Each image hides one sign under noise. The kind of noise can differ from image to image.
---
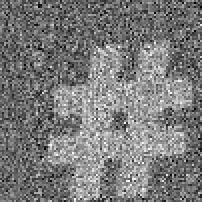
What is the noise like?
low rank plus noise
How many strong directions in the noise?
five to eight
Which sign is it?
hash sign
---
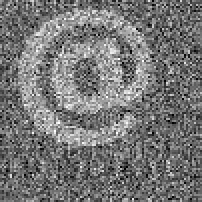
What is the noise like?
low rank plus noise
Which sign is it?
at sign
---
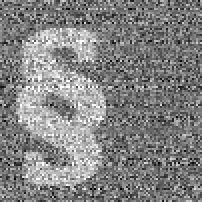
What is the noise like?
rows of uneven size
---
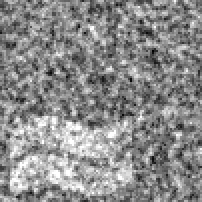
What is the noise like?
blotchy
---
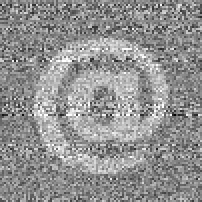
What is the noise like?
rows of uneven size
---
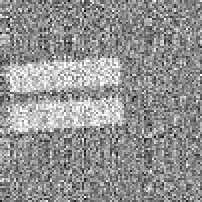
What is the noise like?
low rank plus noise
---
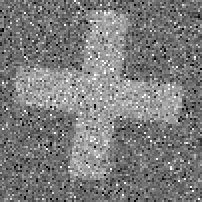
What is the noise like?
heavy tails
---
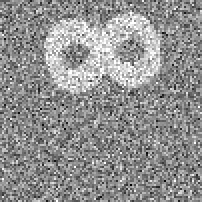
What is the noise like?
independent entries
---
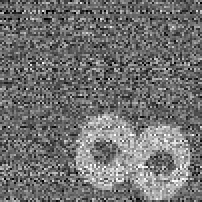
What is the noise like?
rows of uneven size
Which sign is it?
infinity sign
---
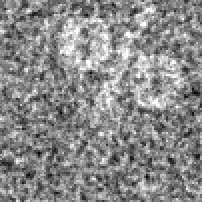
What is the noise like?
blotchy
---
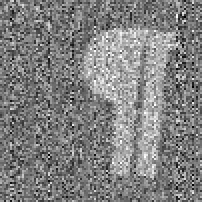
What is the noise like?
columns of uneven size
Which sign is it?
pilcrow
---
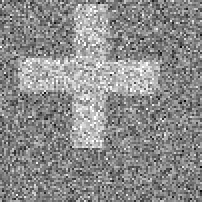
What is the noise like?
independent entries
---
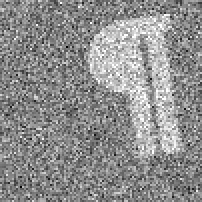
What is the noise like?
independent entries
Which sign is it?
pilcrow
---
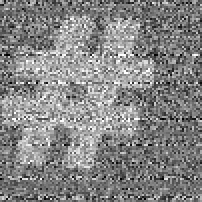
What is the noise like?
rows of uneven size
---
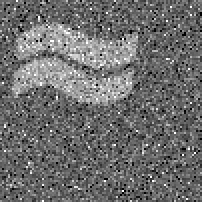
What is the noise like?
heavy tails
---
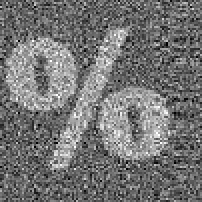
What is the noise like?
low rank plus noise
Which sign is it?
percent sign
